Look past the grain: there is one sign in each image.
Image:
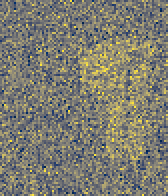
pilcrow
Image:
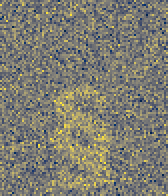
section sign
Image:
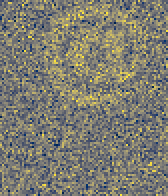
at sign
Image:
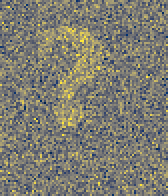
question mark
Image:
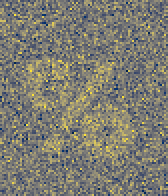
percent sign
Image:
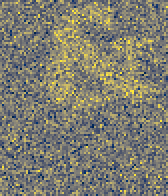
ampersand
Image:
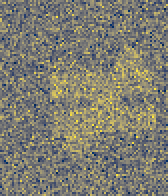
not-equal sign
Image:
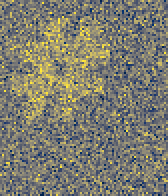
hash sign
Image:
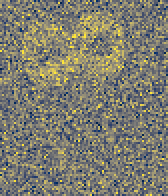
infinity sign
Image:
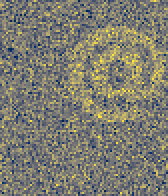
at sign
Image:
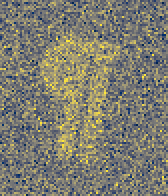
pilcrow
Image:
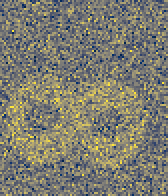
infinity sign
